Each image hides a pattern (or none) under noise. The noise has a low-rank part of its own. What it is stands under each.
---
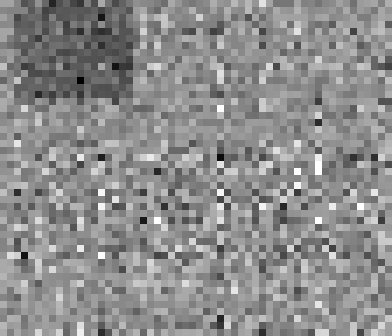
one block
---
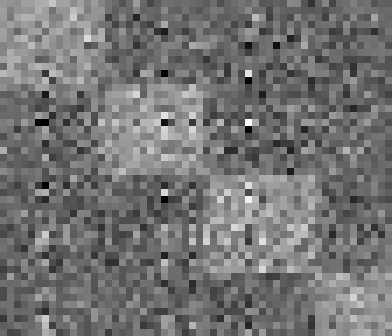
blocks along the diagonal
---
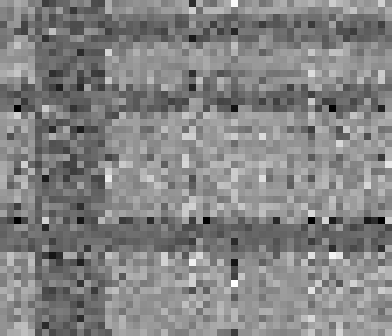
bands of rows crossing bands of columns
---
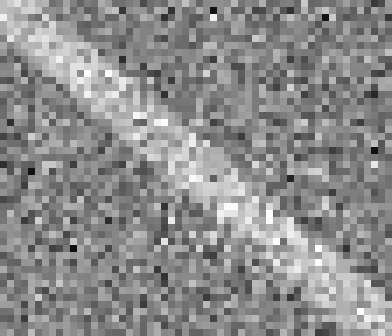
a diagonal band
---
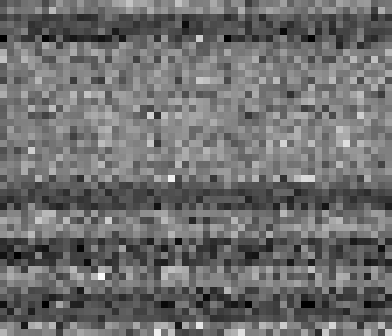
bands of rows
